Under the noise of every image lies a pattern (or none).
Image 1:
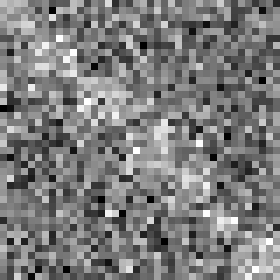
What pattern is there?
blocks along the diagonal
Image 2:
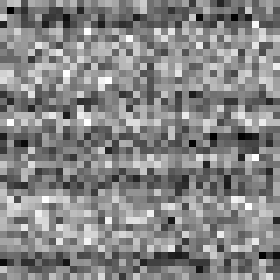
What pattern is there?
bands of rows
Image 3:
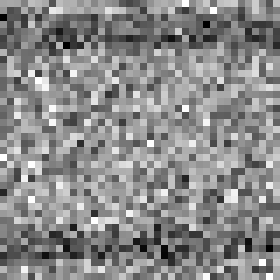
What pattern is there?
bands of rows
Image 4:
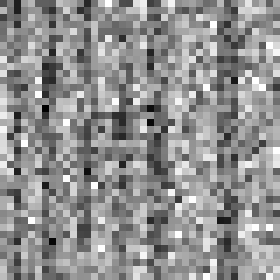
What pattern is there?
bands of columns
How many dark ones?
6
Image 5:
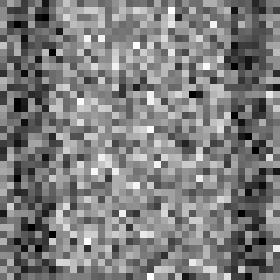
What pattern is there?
bands of columns
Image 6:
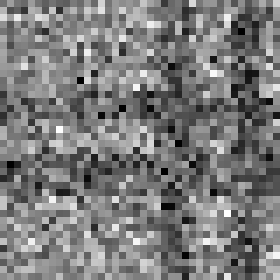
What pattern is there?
bands of rows crossing bands of columns
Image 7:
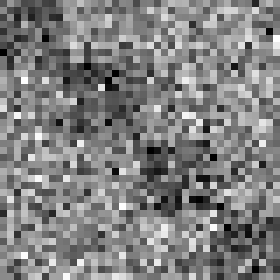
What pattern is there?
blocks along the diagonal
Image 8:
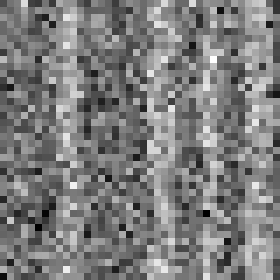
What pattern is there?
bands of columns
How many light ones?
4
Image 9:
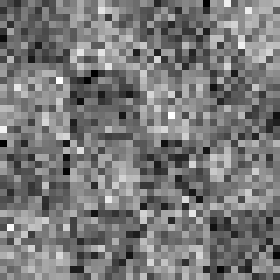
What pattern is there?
a checkerboard
